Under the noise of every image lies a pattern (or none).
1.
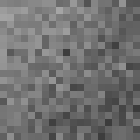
a smooth slope
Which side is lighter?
top left
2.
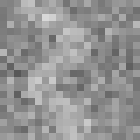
a wavy band
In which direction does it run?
top to bottom
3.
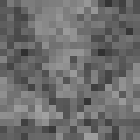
spokes from one point
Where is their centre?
bottom middle
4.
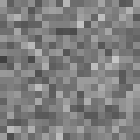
only noise
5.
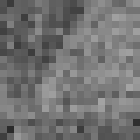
spokes from one point
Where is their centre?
bottom left
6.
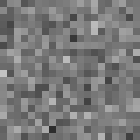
only noise
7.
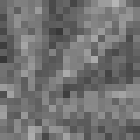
spokes from one point
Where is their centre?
bottom left
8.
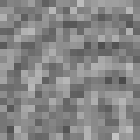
rings round one point
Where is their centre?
bottom right
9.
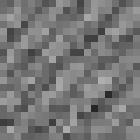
diagonal stripes
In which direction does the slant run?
bottom left to top right
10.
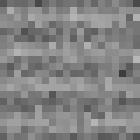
horizontal stripes
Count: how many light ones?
4
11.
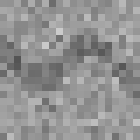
a wavy band
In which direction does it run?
left to right
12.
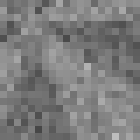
spokes from one point
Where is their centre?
top left
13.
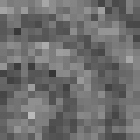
rings round one point
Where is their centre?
bottom left
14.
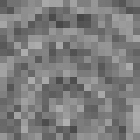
rings round one point
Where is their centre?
bottom middle
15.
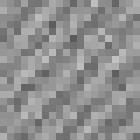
diagonal stripes
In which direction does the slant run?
bottom left to top right
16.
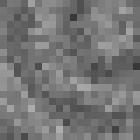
rings round one point
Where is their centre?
top right
